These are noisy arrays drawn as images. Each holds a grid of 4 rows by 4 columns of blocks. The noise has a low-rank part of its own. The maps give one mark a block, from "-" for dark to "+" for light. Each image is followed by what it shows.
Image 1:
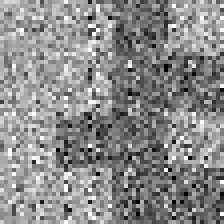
+ + - +
+ + - -
+ - - +
+ + - -
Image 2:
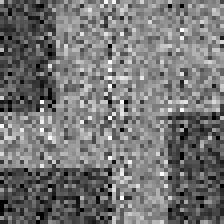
- + + +
- + + +
+ + + -
- - + -
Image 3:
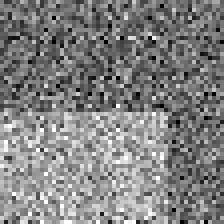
- - - -
- - - -
+ + + -
+ + + -
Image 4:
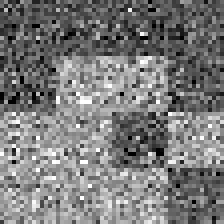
- - - -
- + + -
+ + - +
+ + + -
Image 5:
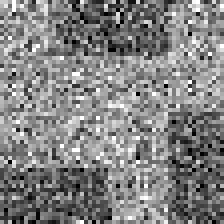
+ - - +
+ + + +
+ + + -
- - + -
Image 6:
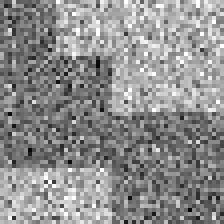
- + + +
- - + +
- - - -
+ + - -
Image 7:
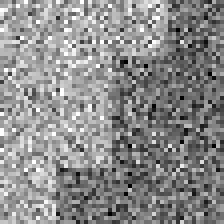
+ + + -
+ + - -
+ + - -
+ - - -
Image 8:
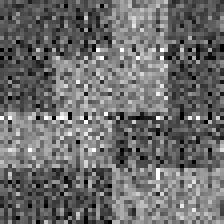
- - + -
- + + -
+ + - -
- - + +
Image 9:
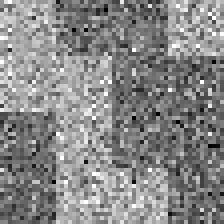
+ - - +
+ + - -
- + - -
- + + -
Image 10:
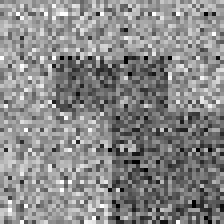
+ + + +
+ - - +
+ + - -
+ + - -
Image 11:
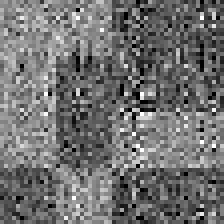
+ + - -
+ - - -
+ - + +
- + - -
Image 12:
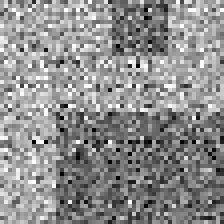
+ + - +
+ + + +
+ - - -
+ - - -
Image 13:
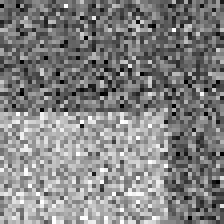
- - - -
- - - -
+ + + -
+ + + -
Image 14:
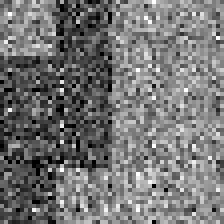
+ - + +
- - + +
- - + +
- + + +
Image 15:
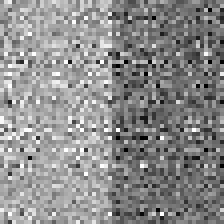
+ + - -
+ + - -
+ + - -
+ + - -
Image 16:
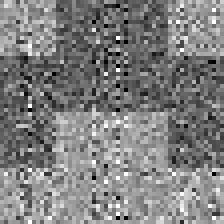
+ - - +
- - - -
- + + -
+ + + +
